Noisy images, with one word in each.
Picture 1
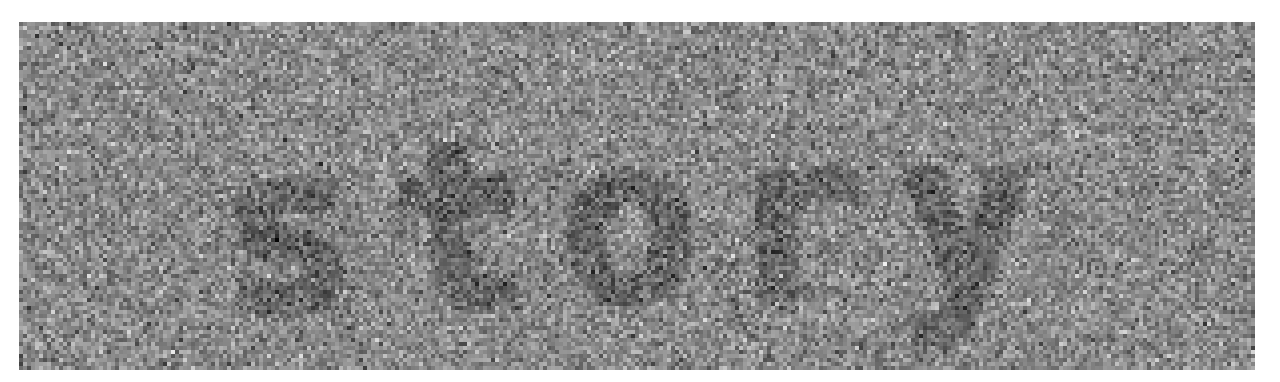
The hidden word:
story
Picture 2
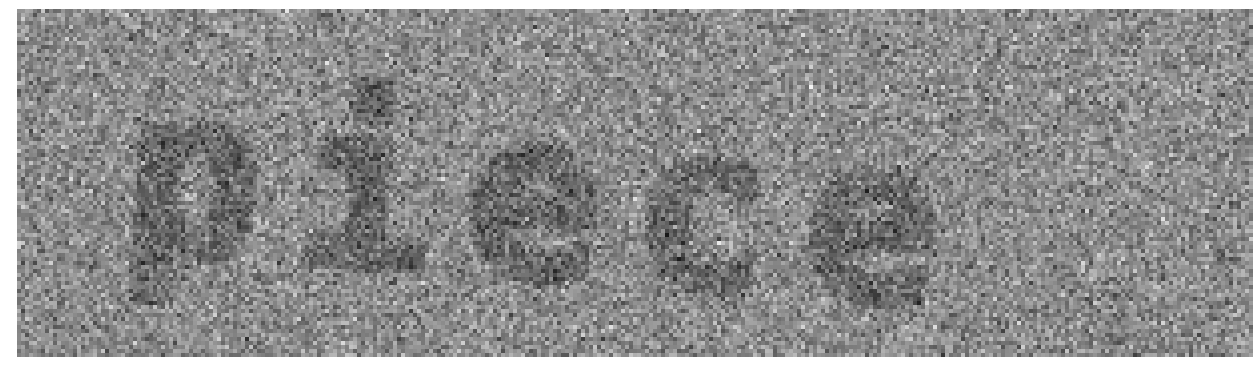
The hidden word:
piece
